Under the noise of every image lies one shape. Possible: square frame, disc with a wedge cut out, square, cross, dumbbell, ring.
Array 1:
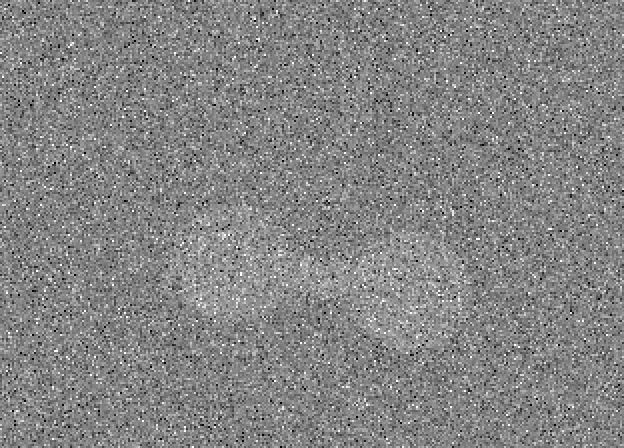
dumbbell
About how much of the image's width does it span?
half
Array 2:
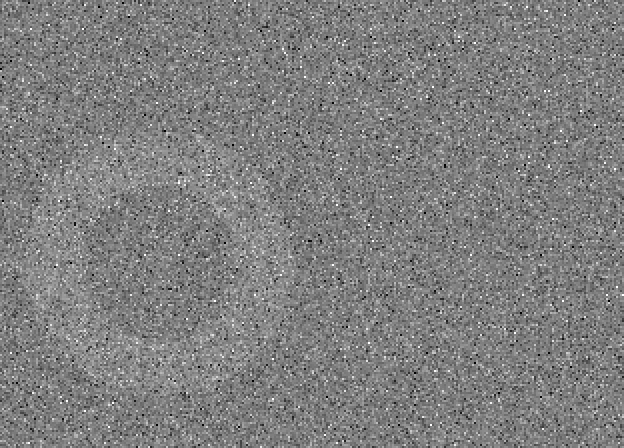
ring
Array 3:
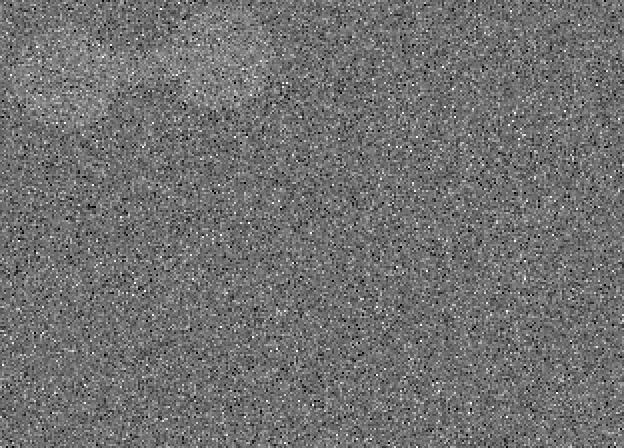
dumbbell
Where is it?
top left
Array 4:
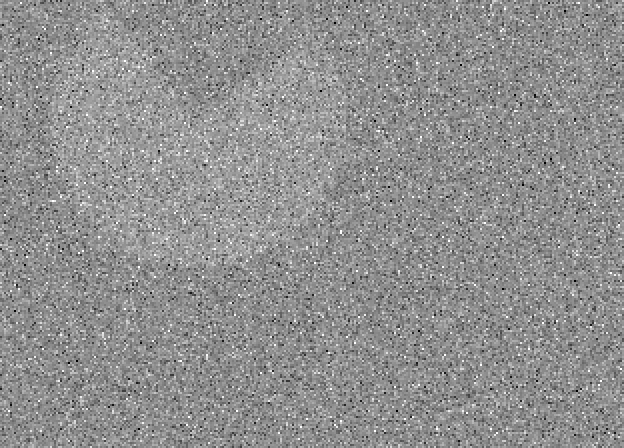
disc with a wedge cut out
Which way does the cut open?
up
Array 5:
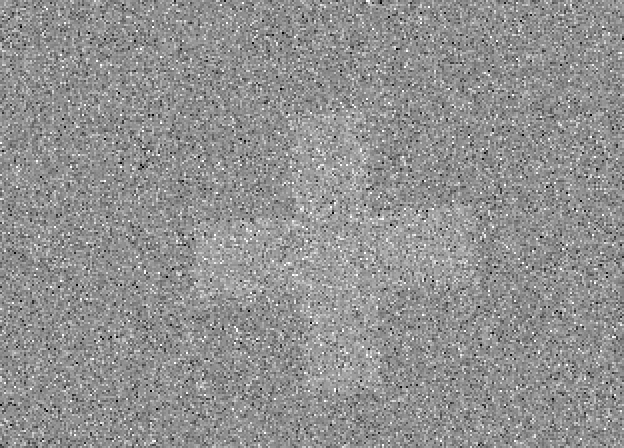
cross
